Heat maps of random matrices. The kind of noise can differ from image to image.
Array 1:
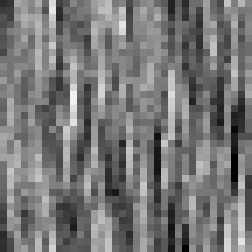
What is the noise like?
streaked along the columns
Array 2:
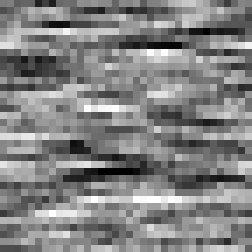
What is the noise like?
streaked along the rows
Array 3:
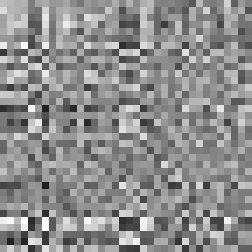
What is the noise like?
low rank plus noise
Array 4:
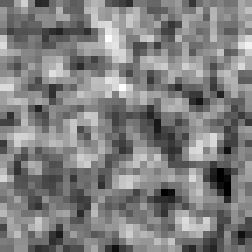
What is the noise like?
blotchy
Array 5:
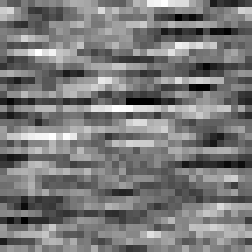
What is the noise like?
streaked along the rows
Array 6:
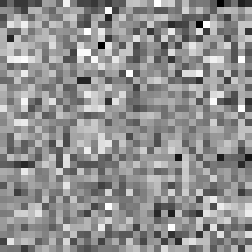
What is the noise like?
low rank plus noise
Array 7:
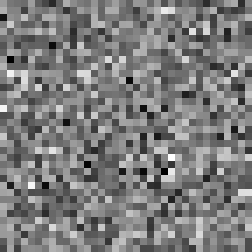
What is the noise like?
independent entries
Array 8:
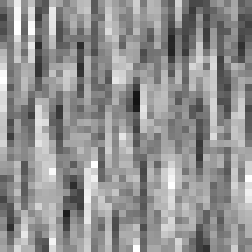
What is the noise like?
streaked along the columns
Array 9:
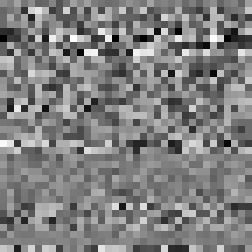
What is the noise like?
rows of uneven size
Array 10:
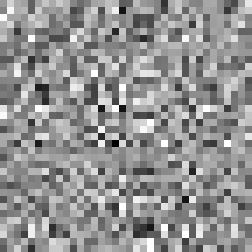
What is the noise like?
low rank plus noise
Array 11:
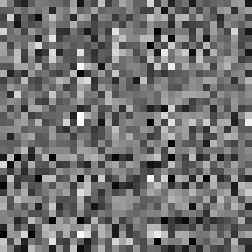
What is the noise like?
low rank plus noise
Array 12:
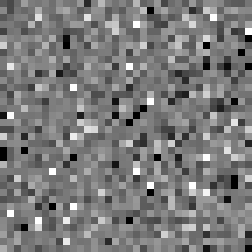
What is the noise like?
heavy tails
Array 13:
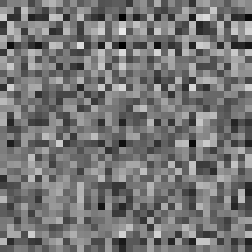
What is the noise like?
low rank plus noise
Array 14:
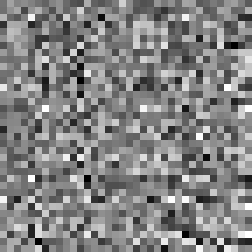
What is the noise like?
low rank plus noise
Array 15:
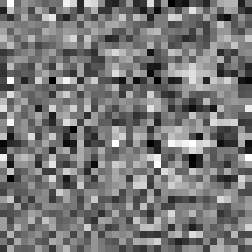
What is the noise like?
low rank plus noise
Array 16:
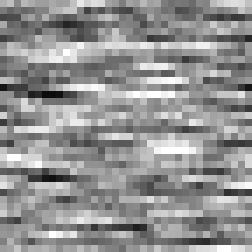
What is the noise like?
streaked along the rows
